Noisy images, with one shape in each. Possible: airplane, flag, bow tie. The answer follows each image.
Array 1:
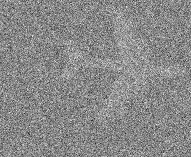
airplane
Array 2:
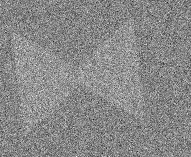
bow tie
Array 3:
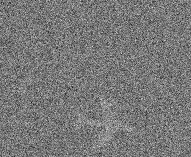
airplane
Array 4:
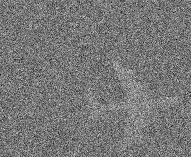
airplane
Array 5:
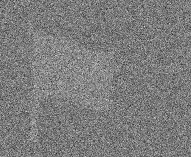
flag
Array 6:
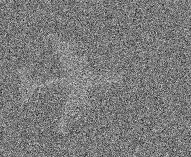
airplane
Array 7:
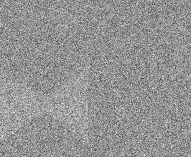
bow tie
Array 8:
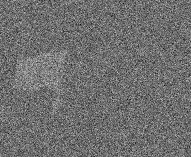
flag
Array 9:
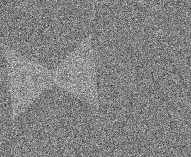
bow tie
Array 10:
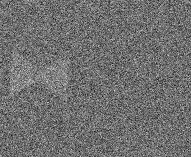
bow tie
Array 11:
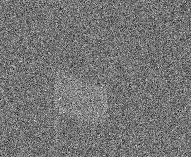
flag
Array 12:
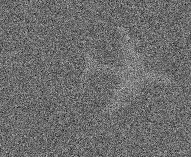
airplane
